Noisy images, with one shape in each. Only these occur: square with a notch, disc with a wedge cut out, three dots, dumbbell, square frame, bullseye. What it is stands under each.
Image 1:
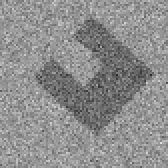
square with a notch
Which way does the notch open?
up and left
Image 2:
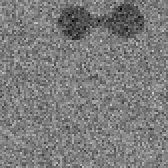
dumbbell
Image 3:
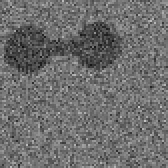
dumbbell
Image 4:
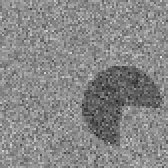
disc with a wedge cut out
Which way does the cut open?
down and right
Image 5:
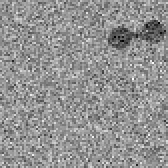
dumbbell
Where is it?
top right
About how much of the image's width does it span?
a third
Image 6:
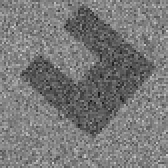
square with a notch
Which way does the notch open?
up and left
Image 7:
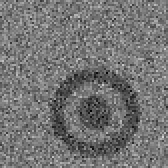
bullseye
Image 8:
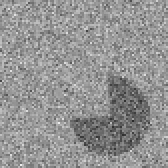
disc with a wedge cut out
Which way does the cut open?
up and left
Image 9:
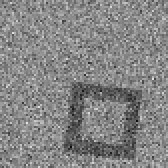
square frame
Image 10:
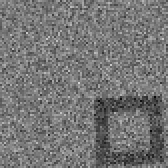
square frame
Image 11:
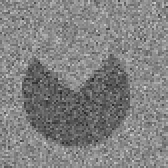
disc with a wedge cut out
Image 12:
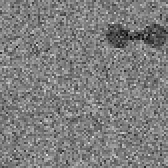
dumbbell
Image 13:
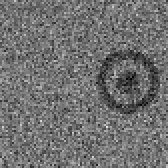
bullseye
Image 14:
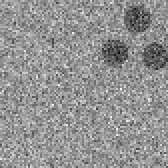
three dots
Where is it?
top right
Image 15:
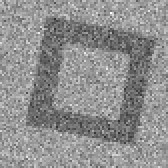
square frame
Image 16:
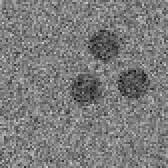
three dots
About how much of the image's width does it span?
half
